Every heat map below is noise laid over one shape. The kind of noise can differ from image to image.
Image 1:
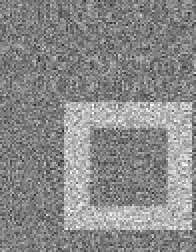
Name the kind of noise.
low rank plus noise
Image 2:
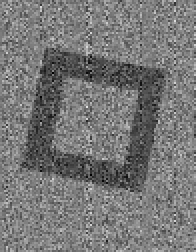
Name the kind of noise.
columns of uneven size
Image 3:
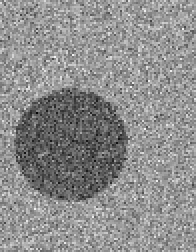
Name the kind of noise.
independent entries
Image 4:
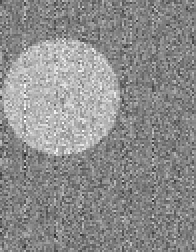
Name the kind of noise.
columns of uneven size
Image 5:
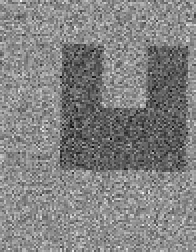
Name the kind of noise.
low rank plus noise
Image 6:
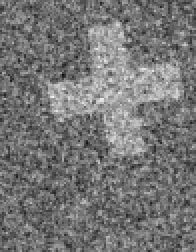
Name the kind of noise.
blotchy
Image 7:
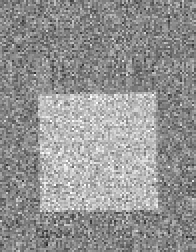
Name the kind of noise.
low rank plus noise
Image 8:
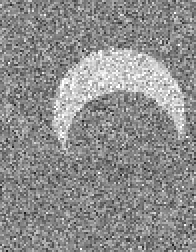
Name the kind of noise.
independent entries
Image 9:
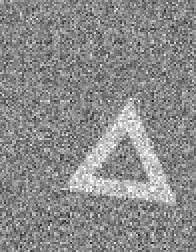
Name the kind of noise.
low rank plus noise
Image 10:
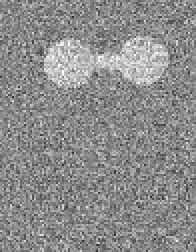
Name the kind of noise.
low rank plus noise
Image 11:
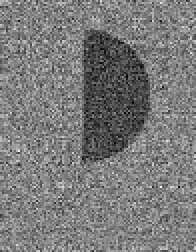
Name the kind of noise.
low rank plus noise
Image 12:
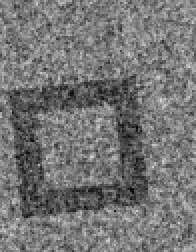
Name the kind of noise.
blotchy
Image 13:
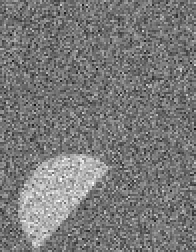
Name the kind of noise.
independent entries
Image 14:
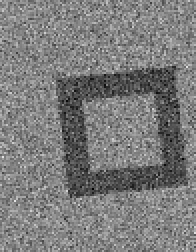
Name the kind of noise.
independent entries
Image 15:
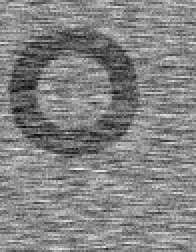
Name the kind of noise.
streaked along the rows
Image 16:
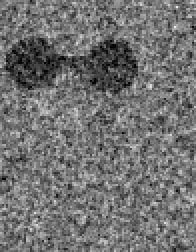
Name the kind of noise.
blotchy
